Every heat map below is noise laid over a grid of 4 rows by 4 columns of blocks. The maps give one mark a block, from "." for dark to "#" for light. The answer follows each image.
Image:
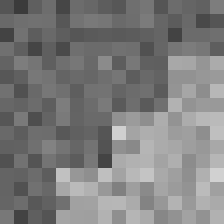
. . . .
. . . #
. . # #
. # # #
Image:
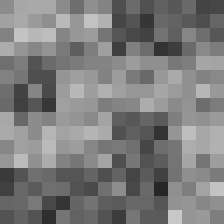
# # . .
. # # #
# # . #
. . . #
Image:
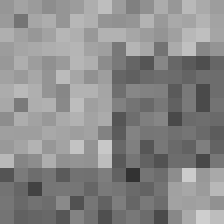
# # # #
# # . .
# # . .
. . . #
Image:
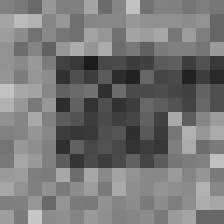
# # # #
# . . .
# . . #
# # # #
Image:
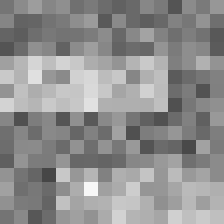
. . . .
# # # .
. . . .
. # # #
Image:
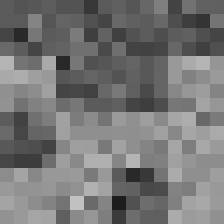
. . . .
# . . #
. # # #
# # . #
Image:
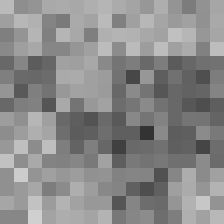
# # # #
. # . .
# . . .
# # . #
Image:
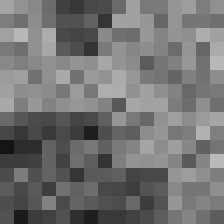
# . # #
# # # #
. . # #
. . . #
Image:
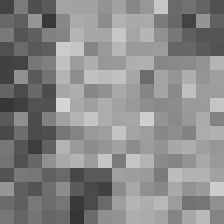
. # # .
. # # #
. # # #
. . # #
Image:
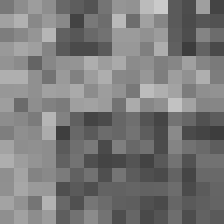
# . # .
# # # #
# . . .
# . . .
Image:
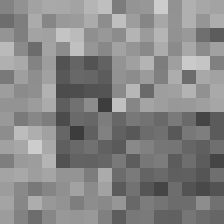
# # # #
# . # #
# . . .
# # . .
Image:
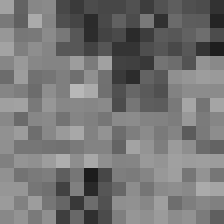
# . . .
# # . #
# # # #
# . # #
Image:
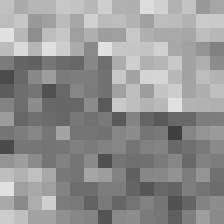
# # # #
. . # #
. . . .
# . . .
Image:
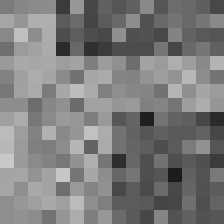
# . . .
# # # #
# # . .
# # . .
